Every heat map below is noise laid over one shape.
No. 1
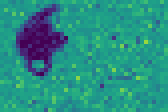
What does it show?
dark teapot
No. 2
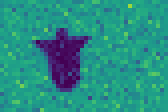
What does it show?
dark bell
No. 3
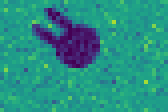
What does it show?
dark rabbit's head
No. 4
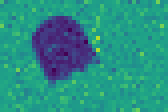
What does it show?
dark ghost
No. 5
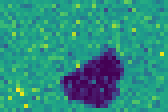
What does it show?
dark cloud
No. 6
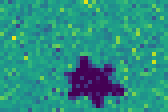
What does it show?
dark turtle
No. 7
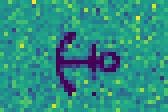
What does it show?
dark anchor
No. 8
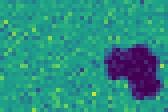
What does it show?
dark car
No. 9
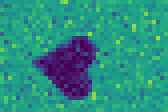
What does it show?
dark heart
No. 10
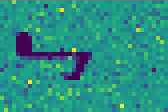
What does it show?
dark musical note
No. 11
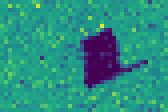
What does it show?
dark flag
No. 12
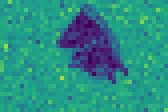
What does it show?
dark chess knight
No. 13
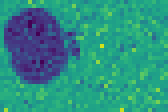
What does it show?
dark apple
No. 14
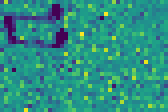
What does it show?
dark pair of musical notes, top left
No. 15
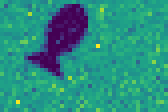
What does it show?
dark fish
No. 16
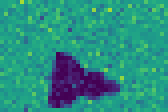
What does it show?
dark chess pawn
